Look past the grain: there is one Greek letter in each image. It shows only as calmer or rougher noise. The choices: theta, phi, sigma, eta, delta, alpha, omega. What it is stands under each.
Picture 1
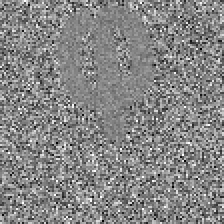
phi
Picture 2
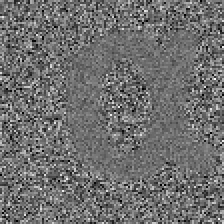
alpha
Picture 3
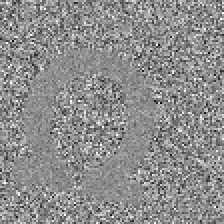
omega
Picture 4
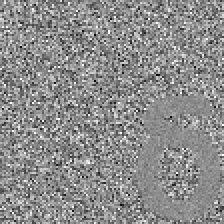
delta
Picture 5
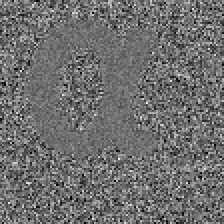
alpha
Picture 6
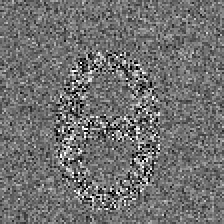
theta
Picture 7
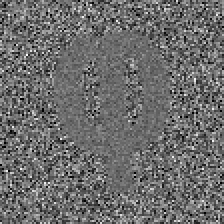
phi
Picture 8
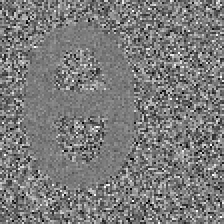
theta
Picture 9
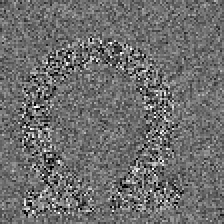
omega
